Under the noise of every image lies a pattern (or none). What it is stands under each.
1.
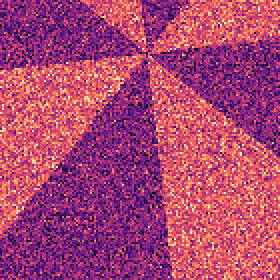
spokes from one point
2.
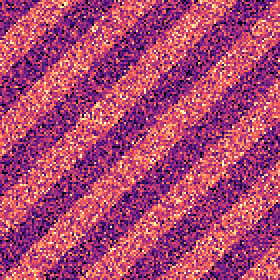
diagonal stripes
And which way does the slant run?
bottom left to top right
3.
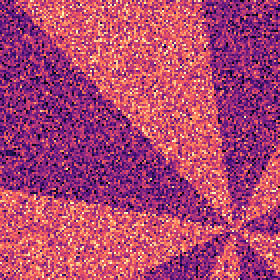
spokes from one point
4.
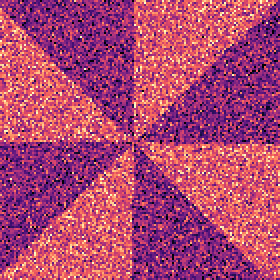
spokes from one point
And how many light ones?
4
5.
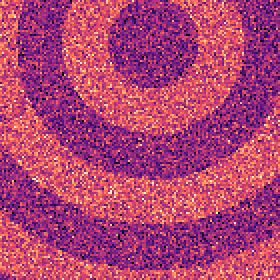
rings round one point
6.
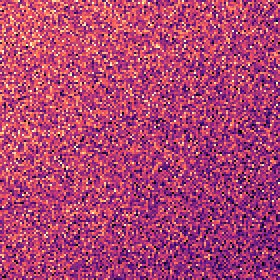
a smooth slope
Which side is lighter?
top left
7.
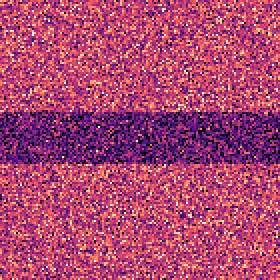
one horizontal stripe
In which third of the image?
middle
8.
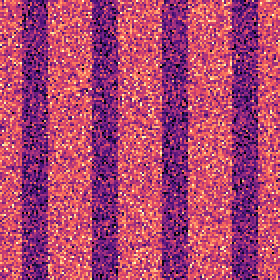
vertical stripes
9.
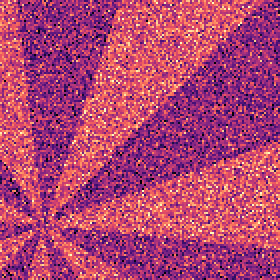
spokes from one point
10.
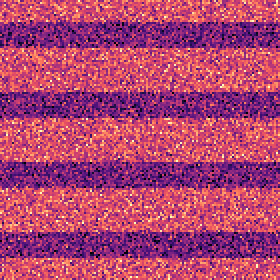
horizontal stripes
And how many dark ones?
4
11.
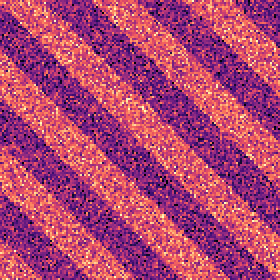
diagonal stripes
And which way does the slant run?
top left to bottom right
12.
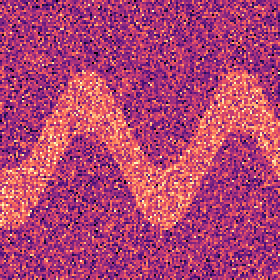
a wavy band
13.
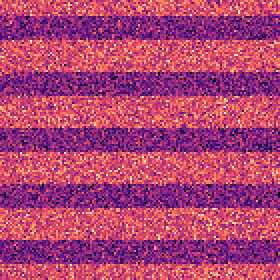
horizontal stripes
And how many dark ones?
5
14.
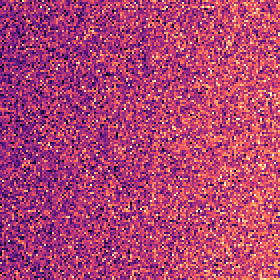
a smooth slope
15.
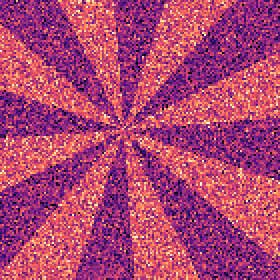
spokes from one point
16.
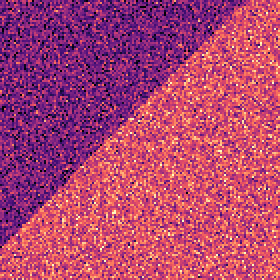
a sharp edge
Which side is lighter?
bottom right
